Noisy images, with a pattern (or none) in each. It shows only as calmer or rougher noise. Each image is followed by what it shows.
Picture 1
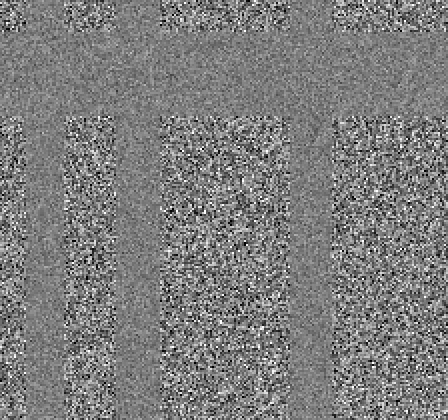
bands of rows crossing bands of columns
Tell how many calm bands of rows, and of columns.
1 and 3
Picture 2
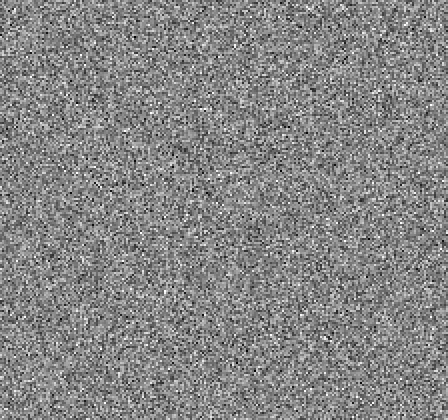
only noise
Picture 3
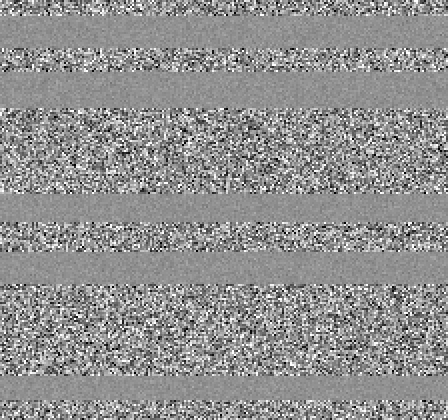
bands of rows
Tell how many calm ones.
5
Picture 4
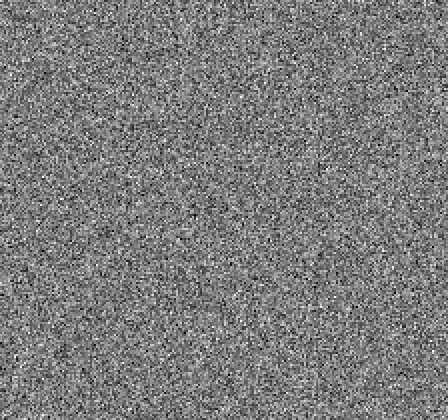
only noise
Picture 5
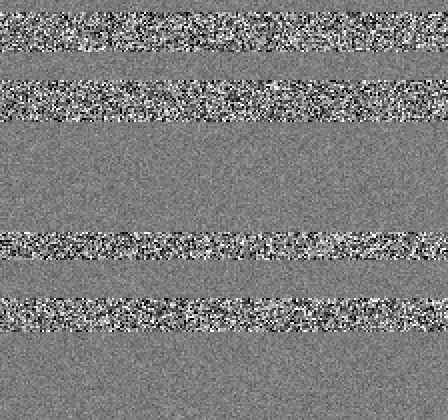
bands of rows
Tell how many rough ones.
4
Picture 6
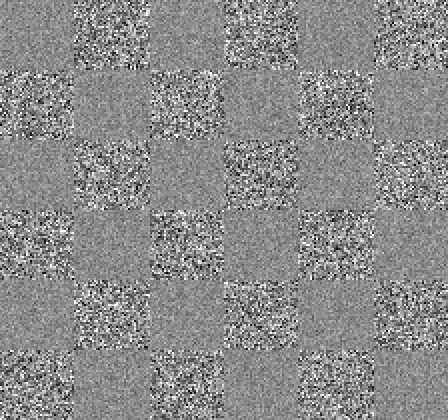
a checkerboard
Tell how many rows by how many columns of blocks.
6 by 6
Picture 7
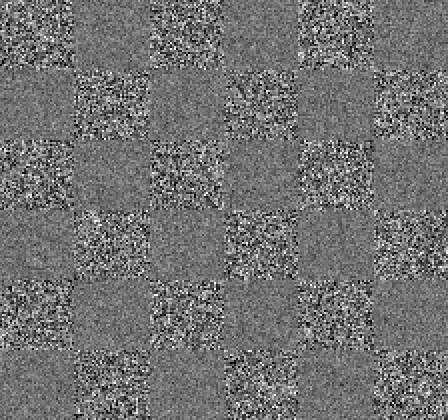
a checkerboard
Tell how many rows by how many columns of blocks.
6 by 6
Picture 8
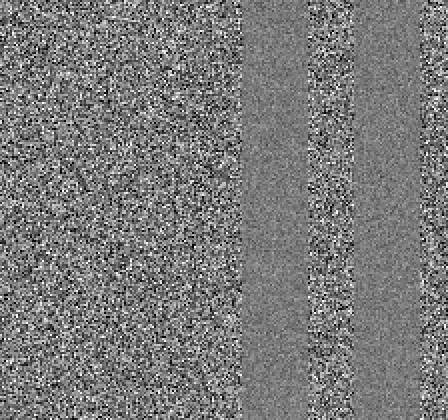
bands of columns
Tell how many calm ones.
2
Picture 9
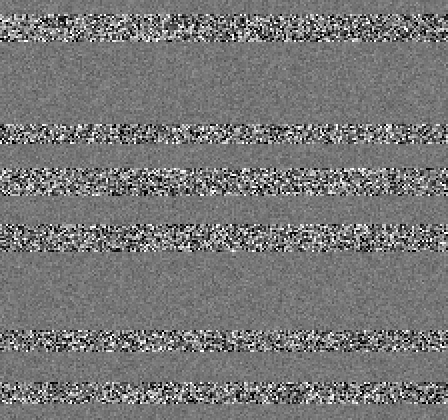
bands of rows
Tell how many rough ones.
6
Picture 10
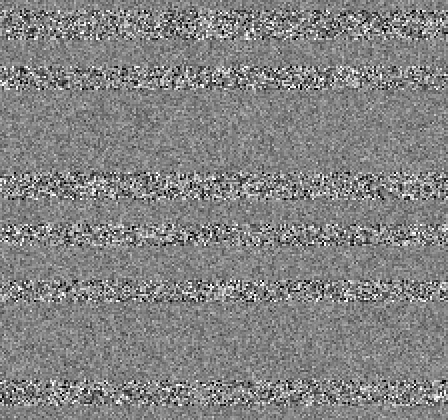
bands of rows
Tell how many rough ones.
6
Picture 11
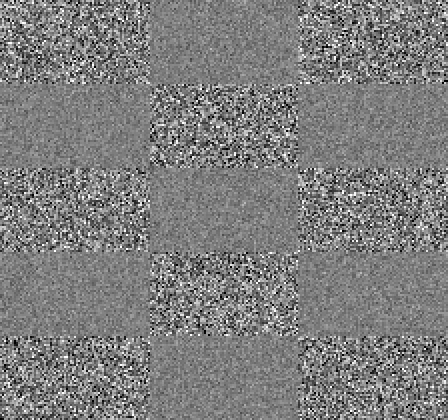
a checkerboard
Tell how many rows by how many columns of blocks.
5 by 3
